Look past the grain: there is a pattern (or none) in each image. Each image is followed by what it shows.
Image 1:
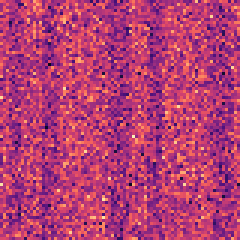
bands of columns
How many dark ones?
5
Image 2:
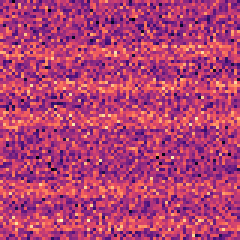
bands of rows
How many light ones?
5
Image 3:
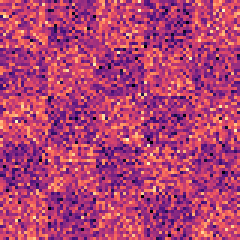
a checkerboard
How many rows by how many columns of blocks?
5 by 5
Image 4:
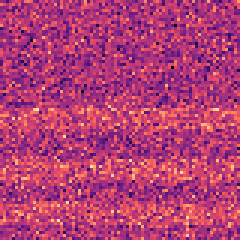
bands of rows
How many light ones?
3
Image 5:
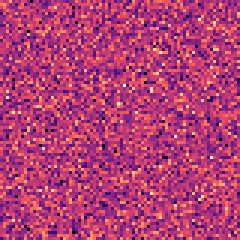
only noise
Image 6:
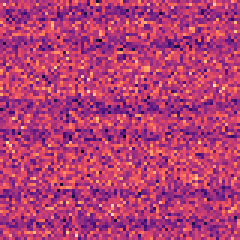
bands of rows
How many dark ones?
6
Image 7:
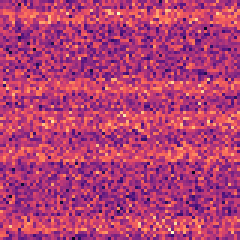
bands of rows
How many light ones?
5
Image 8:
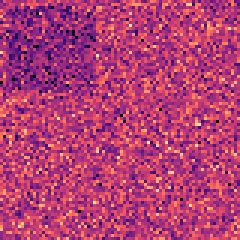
one block
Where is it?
top left
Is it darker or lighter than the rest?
darker
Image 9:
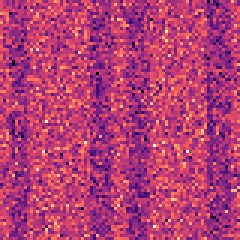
bands of columns
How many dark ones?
4
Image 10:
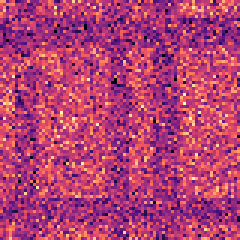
bands of rows crossing bands of columns
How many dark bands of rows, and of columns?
2 and 3
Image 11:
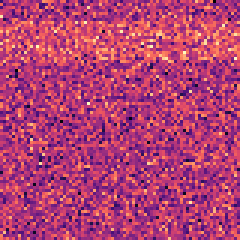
one band of rows
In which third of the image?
top
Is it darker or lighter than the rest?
lighter
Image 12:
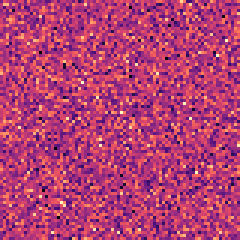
only noise
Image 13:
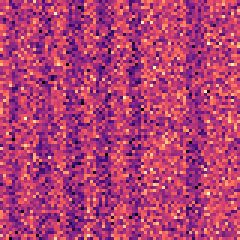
bands of columns
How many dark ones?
6
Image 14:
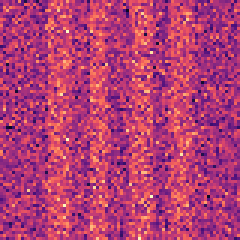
bands of columns
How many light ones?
4
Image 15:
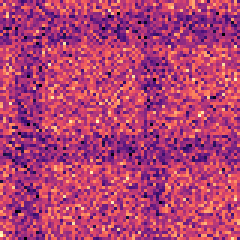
bands of rows crossing bands of columns
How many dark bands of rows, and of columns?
2 and 2
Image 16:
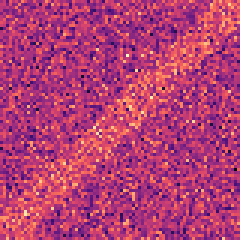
a diagonal band
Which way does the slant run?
bottom left to top right
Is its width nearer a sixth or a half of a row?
a sixth
